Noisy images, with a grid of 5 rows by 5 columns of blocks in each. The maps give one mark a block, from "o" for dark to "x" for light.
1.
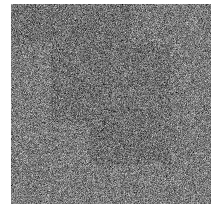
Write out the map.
o o o x x
x o o o x
x o o o x
x x o o x
x x x x x
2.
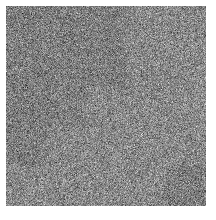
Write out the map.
o o o x x
o o o x x
o o x x x
o x x x x
x x x x o
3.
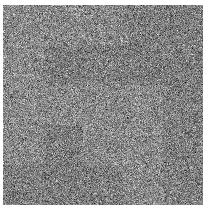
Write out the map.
x x x o o
x o o o o
x x x x o
x o x x o
o o o x o
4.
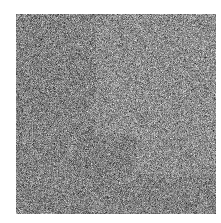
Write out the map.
o o x x x
o o x x x
o o x x x
o o o x x
o o o o o
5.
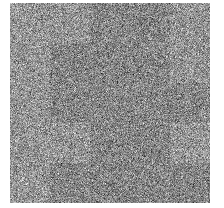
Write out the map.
x x o o x
x o o o x
x o o o o
x x o o x
x o o o o
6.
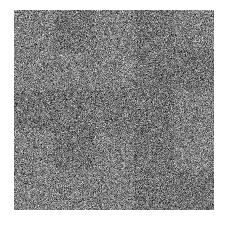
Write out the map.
x o x o x
x x x o o
o o o o x
x o x o x
x x x o o
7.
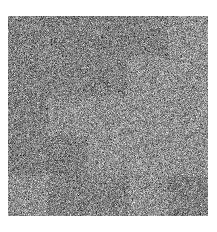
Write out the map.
o o o o x
o o o x x
o x x x x
o o x x x
x o o x o
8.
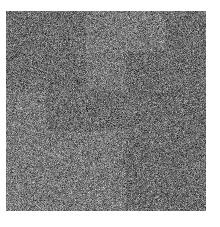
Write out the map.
o o x x o
o o x o o
x o o o o
x x x o o
x x x o o
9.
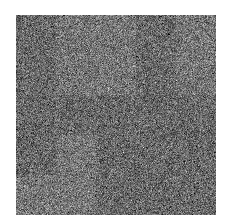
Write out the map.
o x x o x
o x x o x
o o o o o
o x o o o
x x o o o
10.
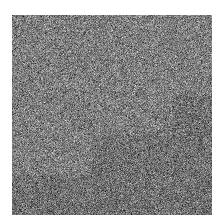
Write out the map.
x x x x x
x x x x x
x x x x o
x x o o o
o o o o o
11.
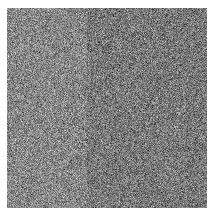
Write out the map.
x x o o o
x x o o o
x x o o o
x x o o o
x x o o o
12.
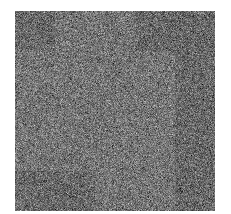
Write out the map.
o x x o o
x x x x o
x x x x o
x x x x o
o o x x o
